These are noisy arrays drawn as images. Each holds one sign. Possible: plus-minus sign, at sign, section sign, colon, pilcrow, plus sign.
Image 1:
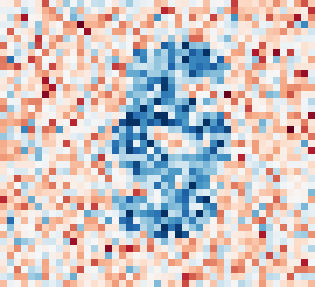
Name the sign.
section sign
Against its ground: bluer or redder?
bluer
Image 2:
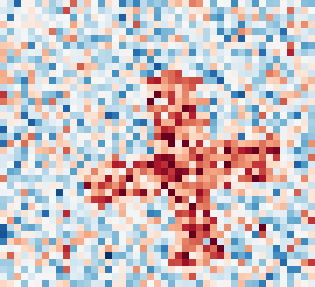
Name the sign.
plus sign
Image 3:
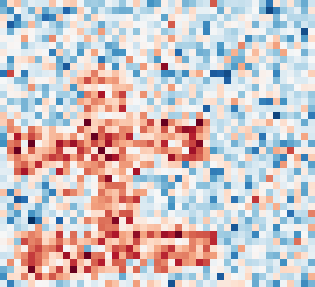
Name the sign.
plus-minus sign
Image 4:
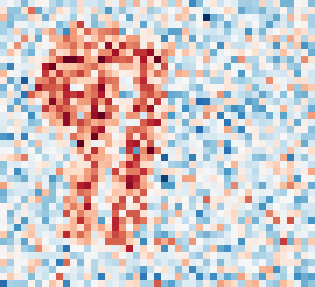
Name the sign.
pilcrow
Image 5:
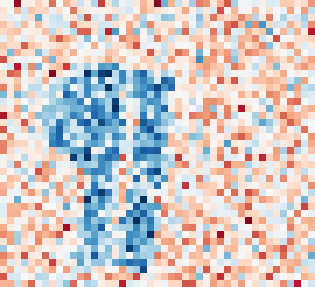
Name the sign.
pilcrow
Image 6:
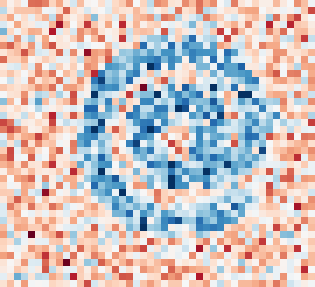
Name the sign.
at sign
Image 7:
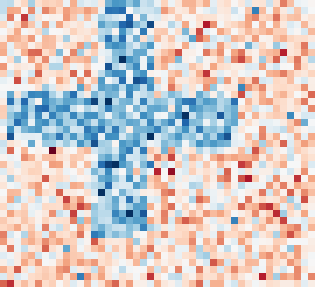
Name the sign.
plus sign
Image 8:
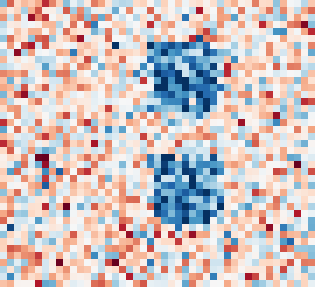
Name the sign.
colon
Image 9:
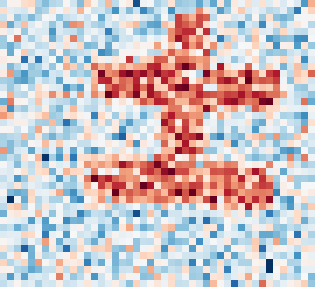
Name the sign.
plus-minus sign
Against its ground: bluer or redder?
redder
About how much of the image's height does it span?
two thirds
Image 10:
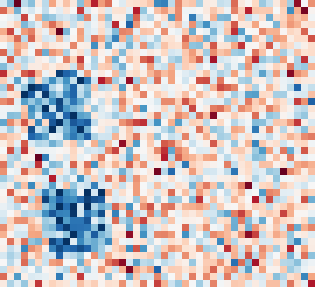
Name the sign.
colon
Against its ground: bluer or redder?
bluer
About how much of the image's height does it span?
two thirds
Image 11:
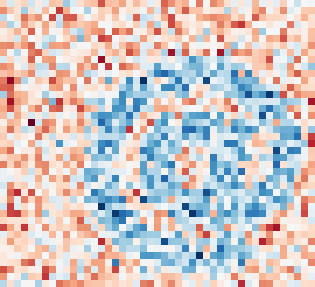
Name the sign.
at sign
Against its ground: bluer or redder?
bluer
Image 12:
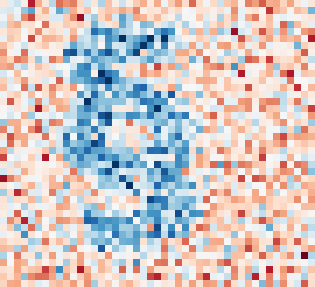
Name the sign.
section sign
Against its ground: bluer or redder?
bluer
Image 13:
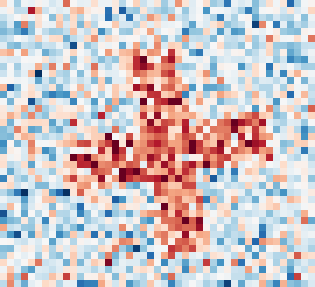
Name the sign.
plus sign
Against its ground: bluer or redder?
redder
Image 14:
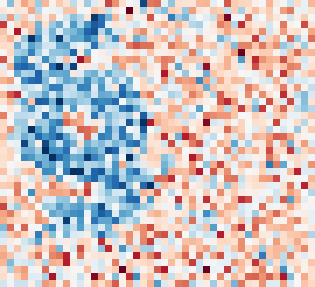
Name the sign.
section sign
